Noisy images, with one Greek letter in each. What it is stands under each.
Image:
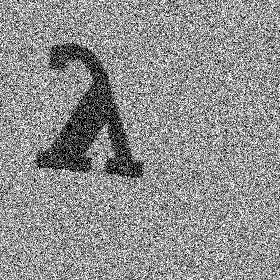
dark lambda
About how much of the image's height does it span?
half
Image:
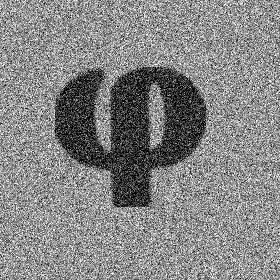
dark phi
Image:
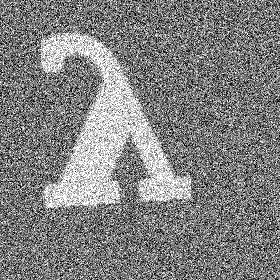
light lambda
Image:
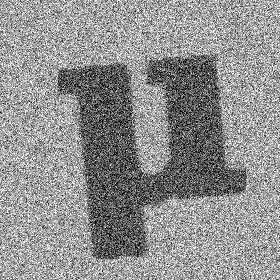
dark mu
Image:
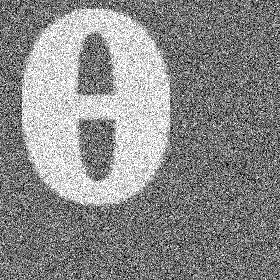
light theta
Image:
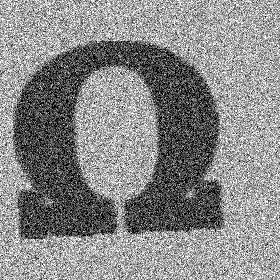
dark omega
